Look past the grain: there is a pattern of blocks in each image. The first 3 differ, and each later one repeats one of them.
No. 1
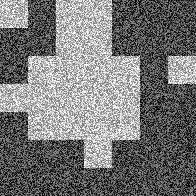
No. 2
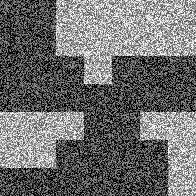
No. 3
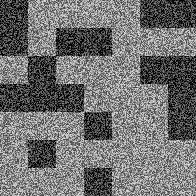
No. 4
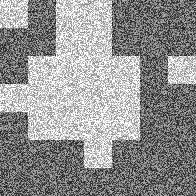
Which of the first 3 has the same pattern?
1
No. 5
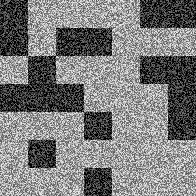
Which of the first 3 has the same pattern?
3
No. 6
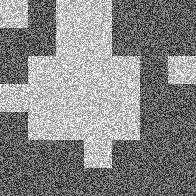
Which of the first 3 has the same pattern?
1
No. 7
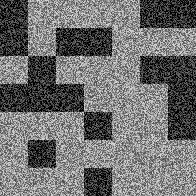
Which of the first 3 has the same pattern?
3
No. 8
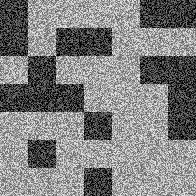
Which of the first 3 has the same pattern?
3
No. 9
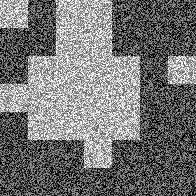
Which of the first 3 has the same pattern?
1
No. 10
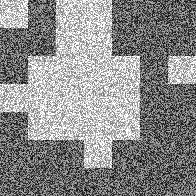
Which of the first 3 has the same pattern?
1
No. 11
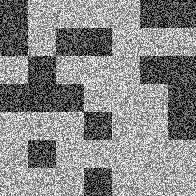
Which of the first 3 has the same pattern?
3
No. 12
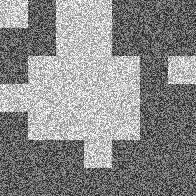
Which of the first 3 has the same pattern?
1
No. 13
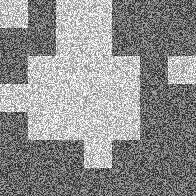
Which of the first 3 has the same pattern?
1
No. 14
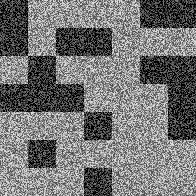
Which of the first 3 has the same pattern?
3
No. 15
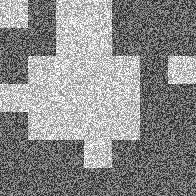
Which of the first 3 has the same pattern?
1
